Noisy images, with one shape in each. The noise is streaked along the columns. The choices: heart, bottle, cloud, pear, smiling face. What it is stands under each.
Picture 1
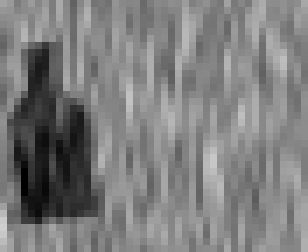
bottle
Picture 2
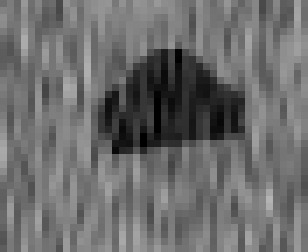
cloud
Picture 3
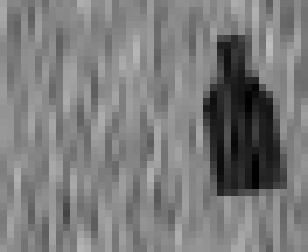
bottle
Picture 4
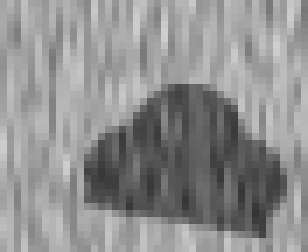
cloud
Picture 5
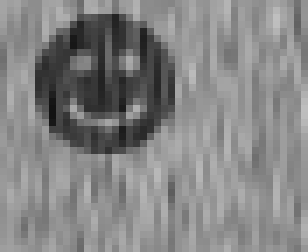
smiling face
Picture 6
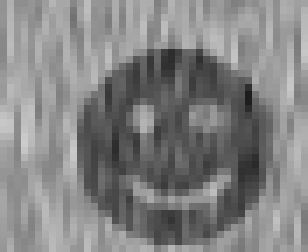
smiling face
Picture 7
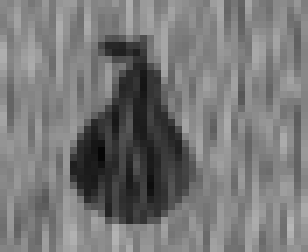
pear
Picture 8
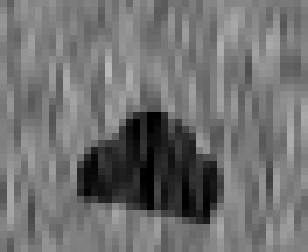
cloud
